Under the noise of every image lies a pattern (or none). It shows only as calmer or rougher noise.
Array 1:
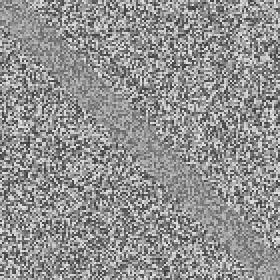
a diagonal band
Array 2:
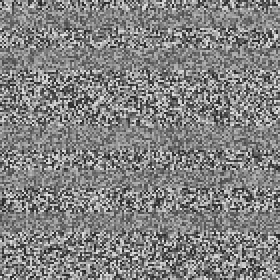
bands of rows
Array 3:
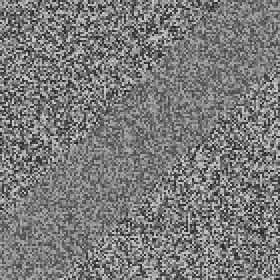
a diagonal band
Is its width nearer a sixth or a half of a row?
a half
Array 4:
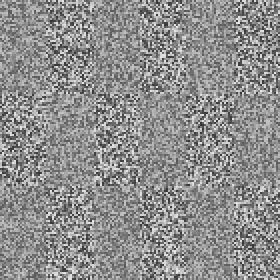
a checkerboard
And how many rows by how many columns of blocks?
3 by 6
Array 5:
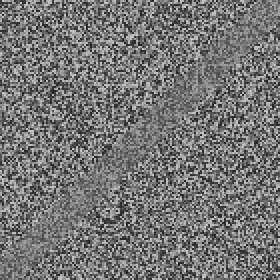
a diagonal band
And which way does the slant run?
bottom left to top right
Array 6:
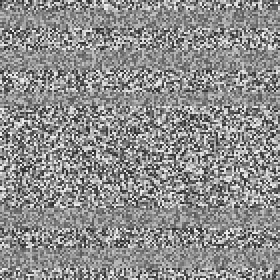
bands of rows
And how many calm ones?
5
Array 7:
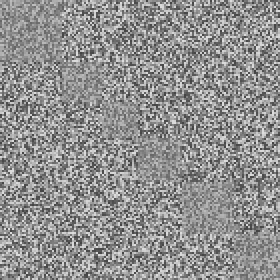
blocks along the diagonal
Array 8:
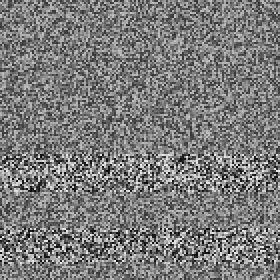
bands of rows
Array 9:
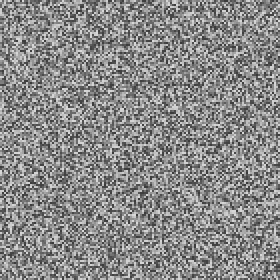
only noise
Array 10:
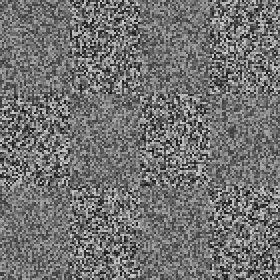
a checkerboard
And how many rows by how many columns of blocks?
3 by 4
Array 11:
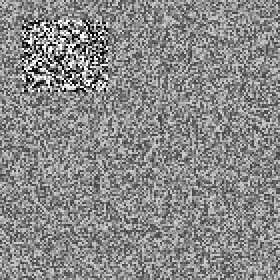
one block
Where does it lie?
top left
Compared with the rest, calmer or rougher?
rougher
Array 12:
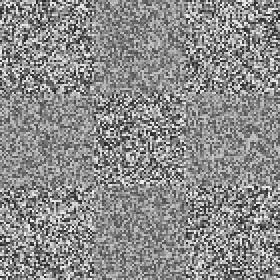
a checkerboard
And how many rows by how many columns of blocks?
3 by 3
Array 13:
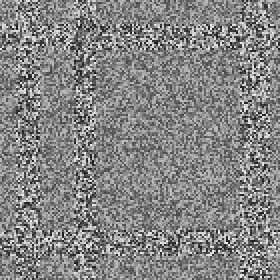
bands of rows crossing bands of columns
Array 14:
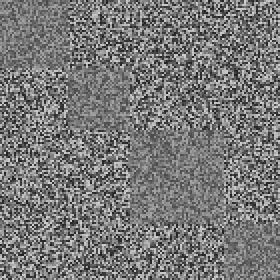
blocks along the diagonal
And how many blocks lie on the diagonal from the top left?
4
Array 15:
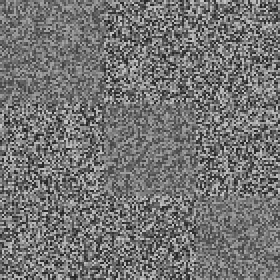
blocks along the diagonal
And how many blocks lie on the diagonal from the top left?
3
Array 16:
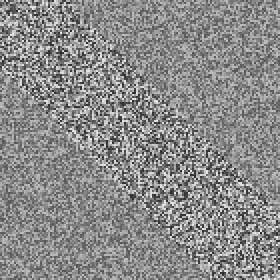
a diagonal band
